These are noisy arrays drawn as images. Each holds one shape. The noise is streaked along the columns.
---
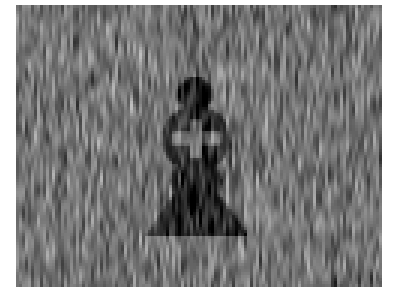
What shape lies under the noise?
chess bishop
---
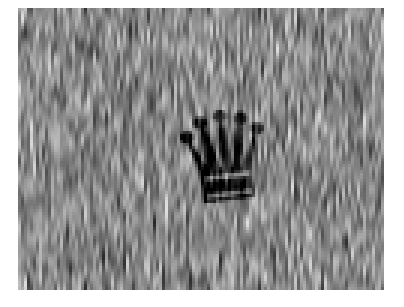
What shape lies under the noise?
chess queen
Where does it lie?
centre
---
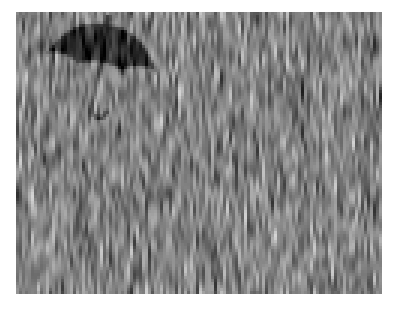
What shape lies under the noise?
umbrella
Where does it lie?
top left
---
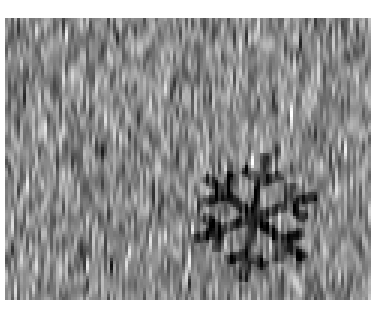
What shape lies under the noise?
snowflake
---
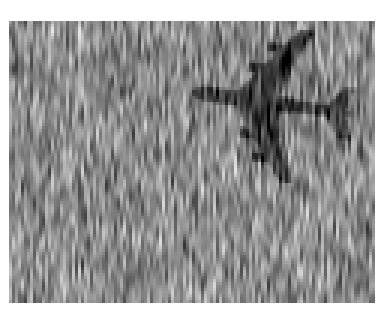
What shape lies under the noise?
airplane
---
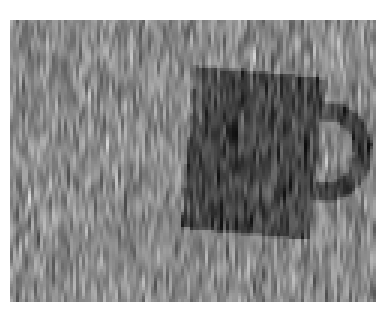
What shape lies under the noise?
cup
